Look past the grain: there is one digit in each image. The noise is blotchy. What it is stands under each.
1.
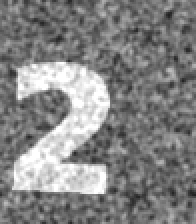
light 2
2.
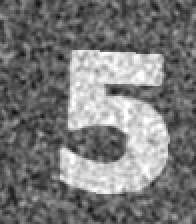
light 5
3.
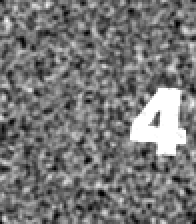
light 4, middle right
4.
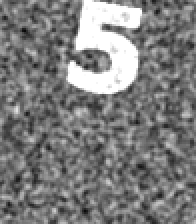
light 5, top middle
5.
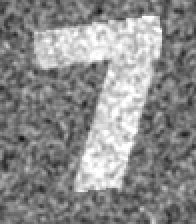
light 7
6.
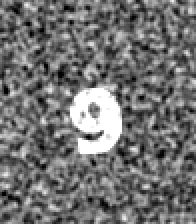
light 9, centre
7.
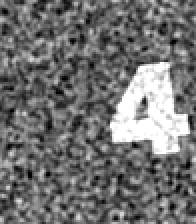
light 4, middle right
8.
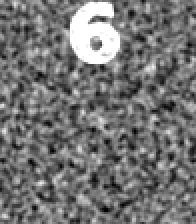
light 6, top middle
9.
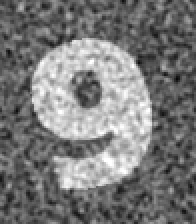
light 9
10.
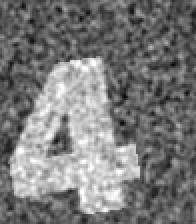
light 4
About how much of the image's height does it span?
two thirds
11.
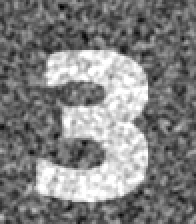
light 3
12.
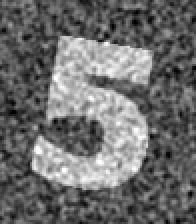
light 5
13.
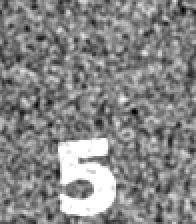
light 5, bottom middle
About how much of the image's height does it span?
a third
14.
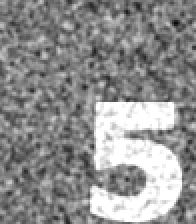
light 5
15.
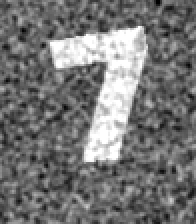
light 7
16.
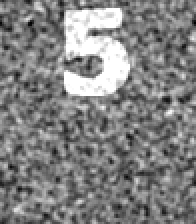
light 5, top middle
